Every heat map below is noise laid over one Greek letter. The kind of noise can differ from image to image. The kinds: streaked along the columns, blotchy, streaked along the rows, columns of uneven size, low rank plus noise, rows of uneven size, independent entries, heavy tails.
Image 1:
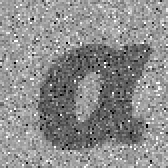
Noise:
heavy tails
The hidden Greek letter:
alpha
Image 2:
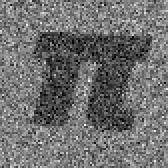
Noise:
independent entries
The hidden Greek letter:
pi
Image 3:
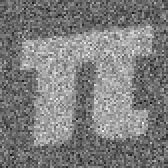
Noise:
independent entries
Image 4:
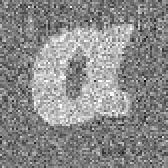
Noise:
low rank plus noise
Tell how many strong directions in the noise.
five to eight
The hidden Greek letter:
alpha
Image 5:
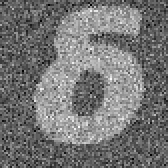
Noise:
independent entries
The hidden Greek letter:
delta
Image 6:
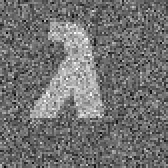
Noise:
independent entries
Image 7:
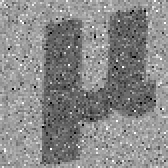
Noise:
heavy tails
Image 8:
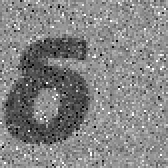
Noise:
heavy tails
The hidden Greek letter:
delta
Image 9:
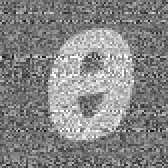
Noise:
rows of uneven size
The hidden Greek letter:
theta
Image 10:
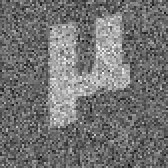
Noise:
independent entries
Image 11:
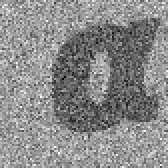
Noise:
independent entries
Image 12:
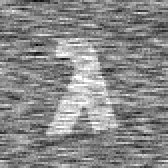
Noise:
streaked along the rows
